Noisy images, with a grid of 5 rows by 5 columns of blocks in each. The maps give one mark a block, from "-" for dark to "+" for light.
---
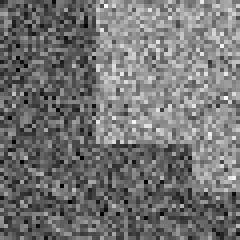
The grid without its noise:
- - + + +
- - + + +
- - + + +
- - - - +
- - - - -
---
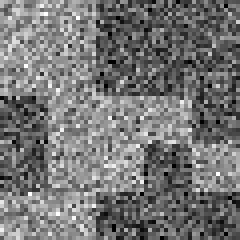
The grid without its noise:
+ + - - -
+ + - - -
- + + + -
- + + - +
+ + - - -
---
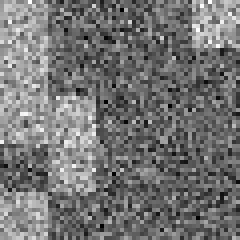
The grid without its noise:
+ - - - +
+ - - - -
+ + - - -
- + - - -
+ - - - -
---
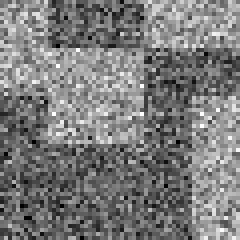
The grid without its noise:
+ - - + +
+ + + - -
- + + - +
- - - - +
- - - - +
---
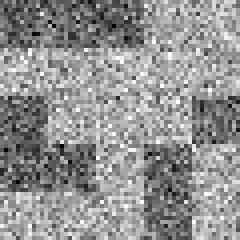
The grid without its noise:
- - - + +
+ + + + +
- + + + -
- - + - +
+ + + - +
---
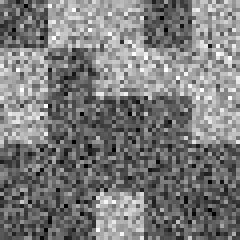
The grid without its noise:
- + + - +
+ - + + +
+ - - - +
- - - - -
- - + - -
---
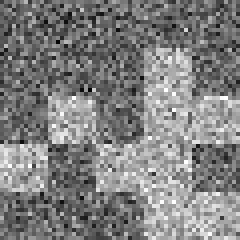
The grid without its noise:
- - - - -
- - - + -
- + - + +
+ - + + -
- - - + +
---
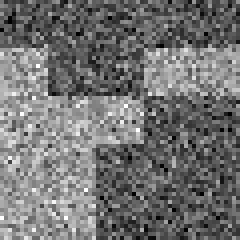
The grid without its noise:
- - - - -
+ - - + +
+ + + - -
+ + - - -
+ + - - -
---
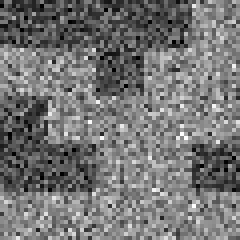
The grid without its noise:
- - - - +
+ + - + +
- + + + +
- - + + -
+ + + + +
